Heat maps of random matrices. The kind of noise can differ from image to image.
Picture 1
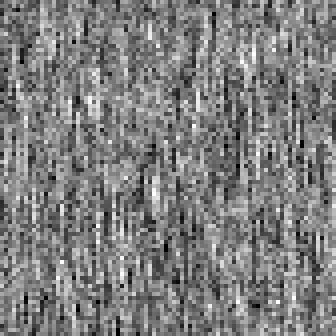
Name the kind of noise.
streaked along the columns
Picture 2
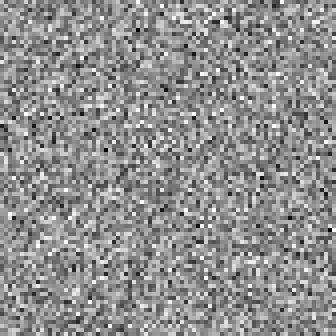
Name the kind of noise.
independent entries
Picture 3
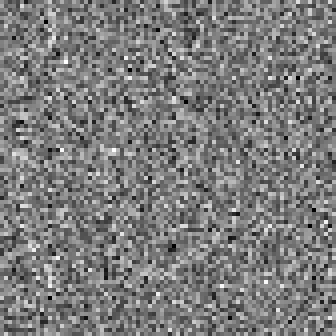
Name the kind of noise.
low rank plus noise
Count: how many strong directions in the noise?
one
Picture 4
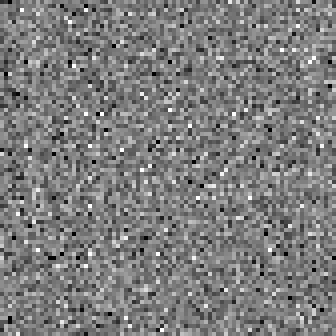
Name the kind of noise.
heavy tails
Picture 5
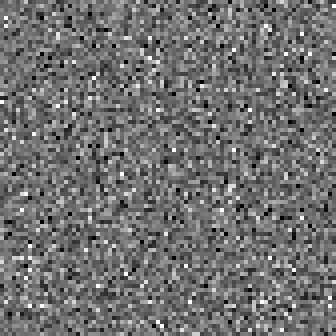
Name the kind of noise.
heavy tails
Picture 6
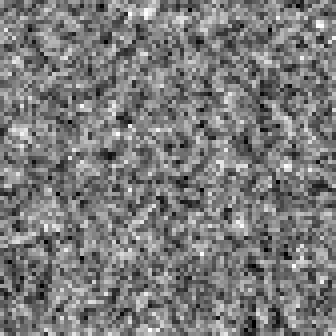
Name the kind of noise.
blotchy
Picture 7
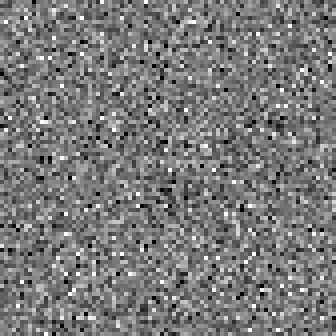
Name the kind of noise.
heavy tails
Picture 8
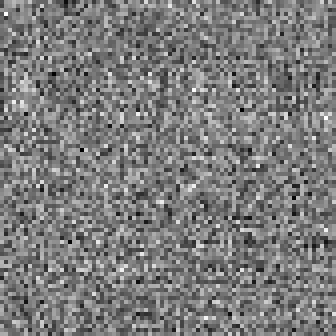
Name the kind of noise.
low rank plus noise
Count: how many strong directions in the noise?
five to eight
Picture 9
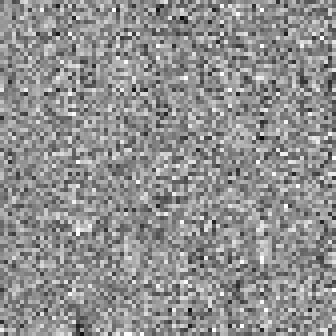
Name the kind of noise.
low rank plus noise
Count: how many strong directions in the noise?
five to eight
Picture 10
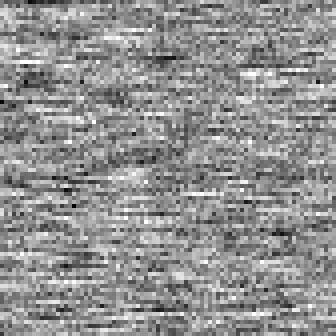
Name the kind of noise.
streaked along the rows
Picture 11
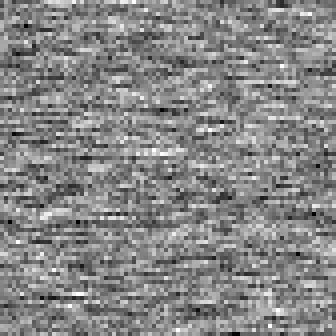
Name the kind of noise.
streaked along the rows
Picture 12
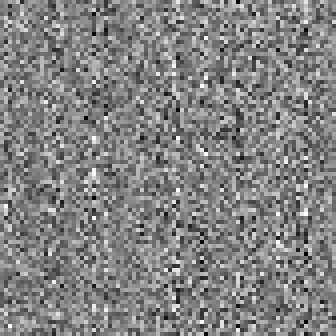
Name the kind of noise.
columns of uneven size
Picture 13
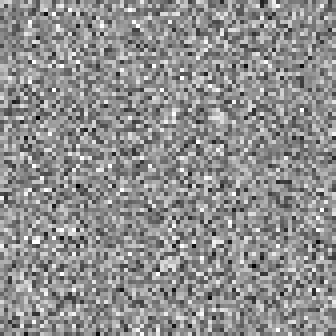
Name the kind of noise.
low rank plus noise
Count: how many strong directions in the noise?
one
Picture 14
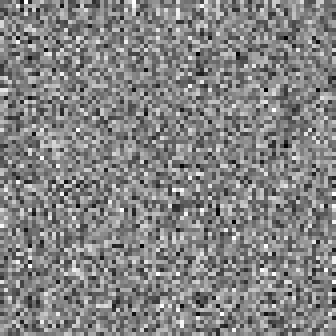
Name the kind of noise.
low rank plus noise
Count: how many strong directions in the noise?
five to eight
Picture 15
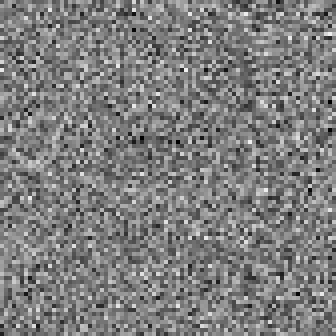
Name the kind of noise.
low rank plus noise
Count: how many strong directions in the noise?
three or four
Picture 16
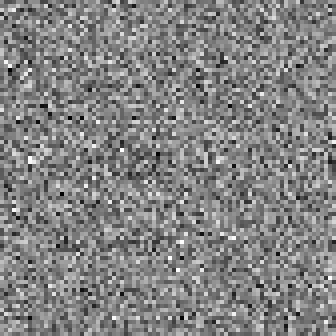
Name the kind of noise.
low rank plus noise
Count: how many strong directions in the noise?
three or four
